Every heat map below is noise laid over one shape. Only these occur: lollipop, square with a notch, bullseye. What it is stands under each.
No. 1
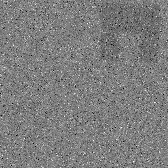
square with a notch
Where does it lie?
top right
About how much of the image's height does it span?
a third
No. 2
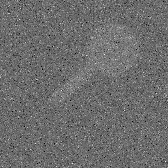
lollipop
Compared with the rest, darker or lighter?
lighter
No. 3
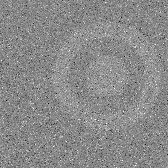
bullseye
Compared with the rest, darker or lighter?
lighter
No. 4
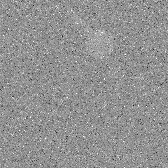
lollipop
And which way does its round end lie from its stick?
down and right
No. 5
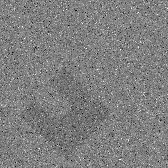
square with a notch
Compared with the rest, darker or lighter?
darker
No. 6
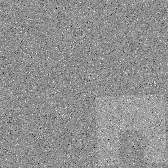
square with a notch
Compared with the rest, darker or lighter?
lighter
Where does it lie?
bottom right
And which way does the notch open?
down
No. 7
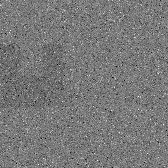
square with a notch
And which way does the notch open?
up
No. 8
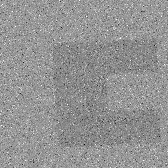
square with a notch
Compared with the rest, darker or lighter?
darker
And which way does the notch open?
right
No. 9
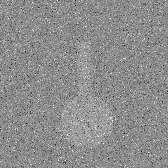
lollipop
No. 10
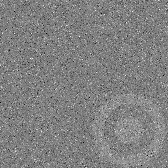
bullseye
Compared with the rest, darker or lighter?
lighter
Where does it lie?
bottom right
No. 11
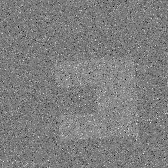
square with a notch
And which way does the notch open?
left
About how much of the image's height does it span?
half
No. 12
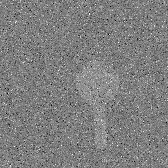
lollipop
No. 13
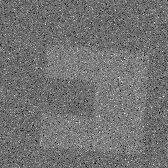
square with a notch
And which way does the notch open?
left
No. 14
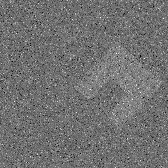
square with a notch
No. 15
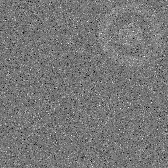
bullseye
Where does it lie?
top right
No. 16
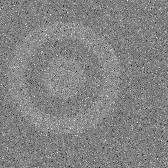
bullseye
